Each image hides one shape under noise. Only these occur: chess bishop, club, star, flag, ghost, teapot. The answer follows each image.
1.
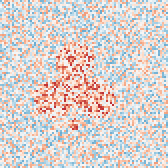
red club
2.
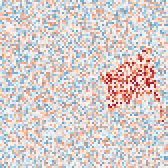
red flag, middle right
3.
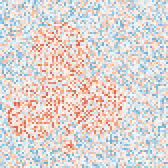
red club
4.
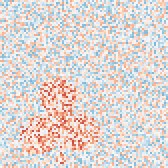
red club
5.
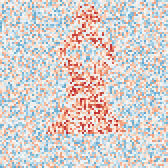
red chess bishop
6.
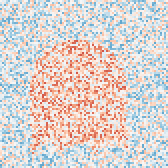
red ghost
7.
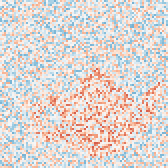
red teapot
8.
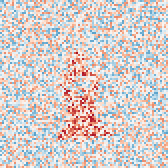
red chess bishop
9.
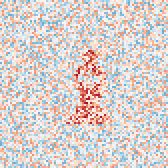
red chess bishop, centre
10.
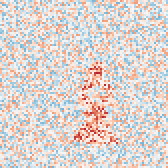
red chess bishop
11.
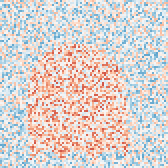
red ghost
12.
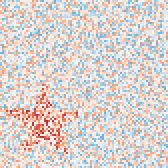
red star
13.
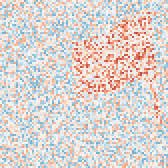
red flag
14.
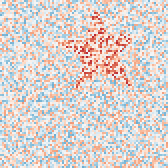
red star
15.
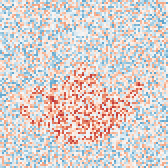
red teapot
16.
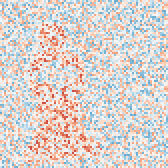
red chess bishop
